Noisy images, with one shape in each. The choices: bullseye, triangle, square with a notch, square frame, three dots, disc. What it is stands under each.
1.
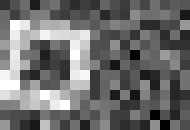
light square frame
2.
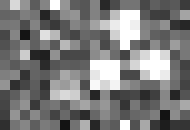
light three dots
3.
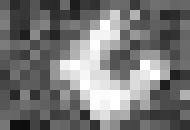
light square with a notch
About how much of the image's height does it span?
nearly all
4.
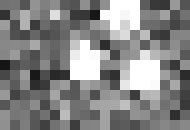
light three dots
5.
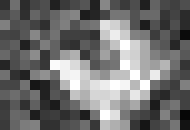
light square with a notch
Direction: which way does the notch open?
up and left
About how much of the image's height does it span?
nearly all
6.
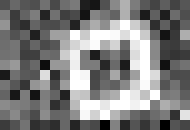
light square frame
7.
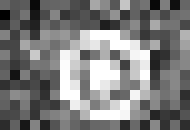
light bullseye
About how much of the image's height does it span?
two thirds
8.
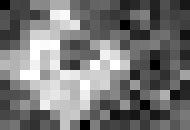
light square with a notch
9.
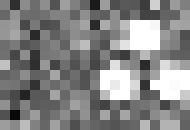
light three dots
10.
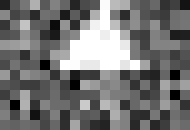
light triangle
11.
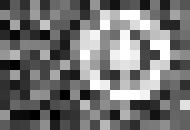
light bullseye
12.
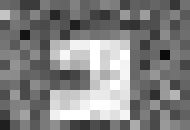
light square with a notch
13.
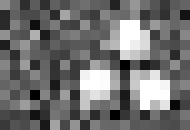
light three dots
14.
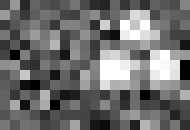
light three dots
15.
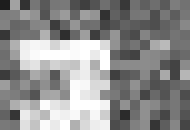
light square with a notch
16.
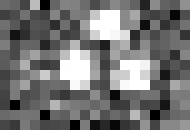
light three dots
